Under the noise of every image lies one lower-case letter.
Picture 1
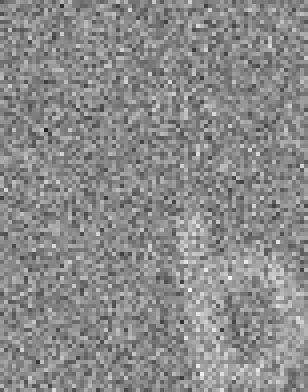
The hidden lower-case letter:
b
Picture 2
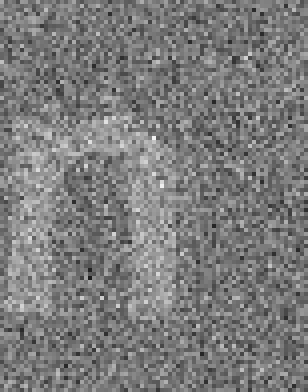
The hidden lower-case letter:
n
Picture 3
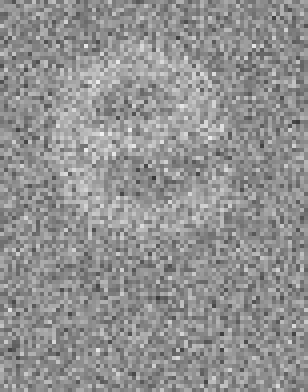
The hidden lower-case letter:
e
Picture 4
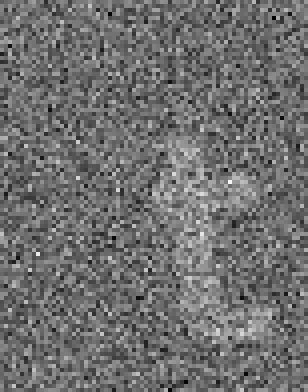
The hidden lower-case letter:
t
